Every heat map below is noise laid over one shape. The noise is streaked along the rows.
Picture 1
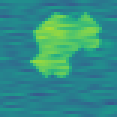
car
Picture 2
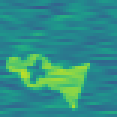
chess bishop
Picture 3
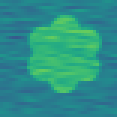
flower
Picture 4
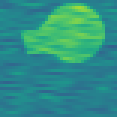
light bulb
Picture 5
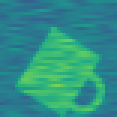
cup
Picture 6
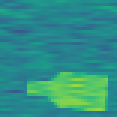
bottle
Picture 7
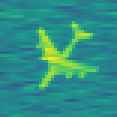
airplane
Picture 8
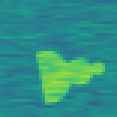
chess pawn
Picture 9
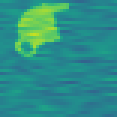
teapot
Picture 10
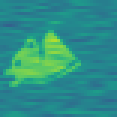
chess knight
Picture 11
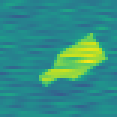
bottle
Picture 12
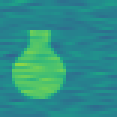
light bulb
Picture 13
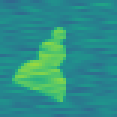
chess pawn
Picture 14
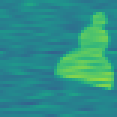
chess pawn
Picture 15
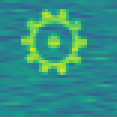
gear
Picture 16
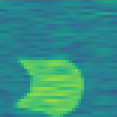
cat's head
